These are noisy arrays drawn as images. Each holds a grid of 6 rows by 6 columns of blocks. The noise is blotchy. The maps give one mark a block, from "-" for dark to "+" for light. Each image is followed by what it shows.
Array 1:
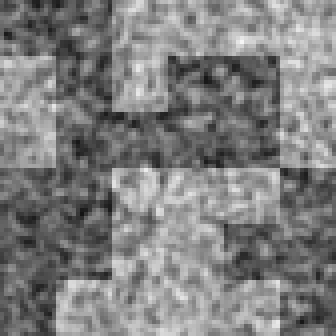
--++++
+-+--+
+----+
--+++-
--++--
-++++-
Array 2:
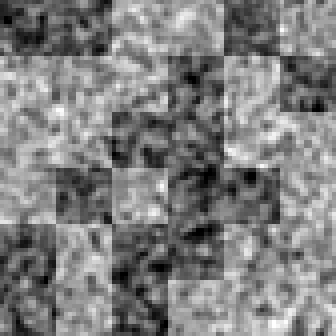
--++-+
+++-+-
++--++
+-+--+
-+--++
-+-+++
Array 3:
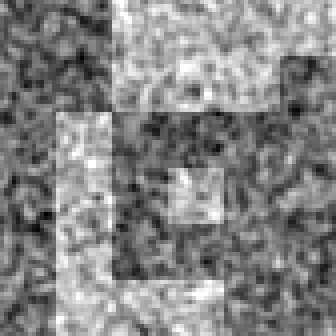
--++++
--+++-
-+----
-+-+--
-+----
-+++--
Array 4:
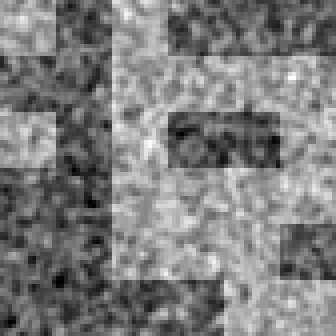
+-+---
--++++
+-+--+
--++++
--+++-
----++
